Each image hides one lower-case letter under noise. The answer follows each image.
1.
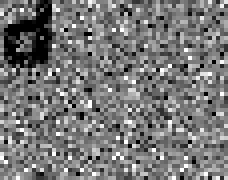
d
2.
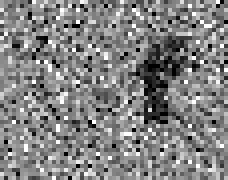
f
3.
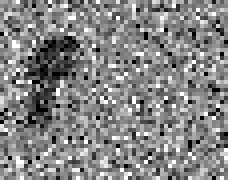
f
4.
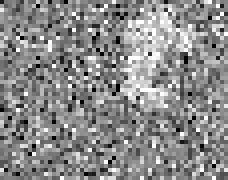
t
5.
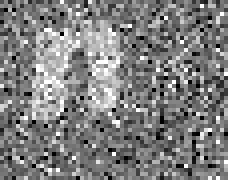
n
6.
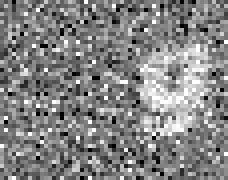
g
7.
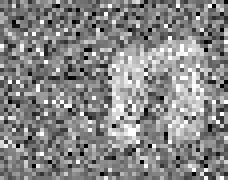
n
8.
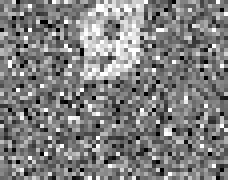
g
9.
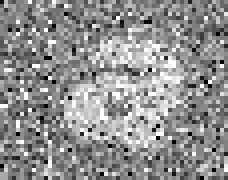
a
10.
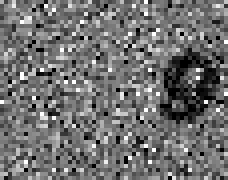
g
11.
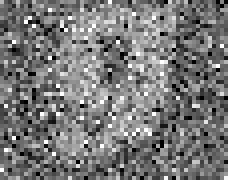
g
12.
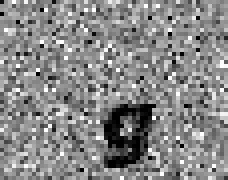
g
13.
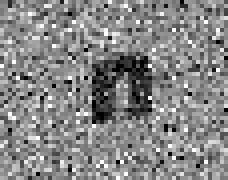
n
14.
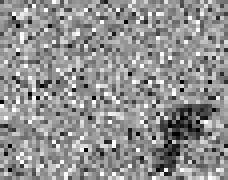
f
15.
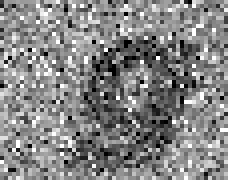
g
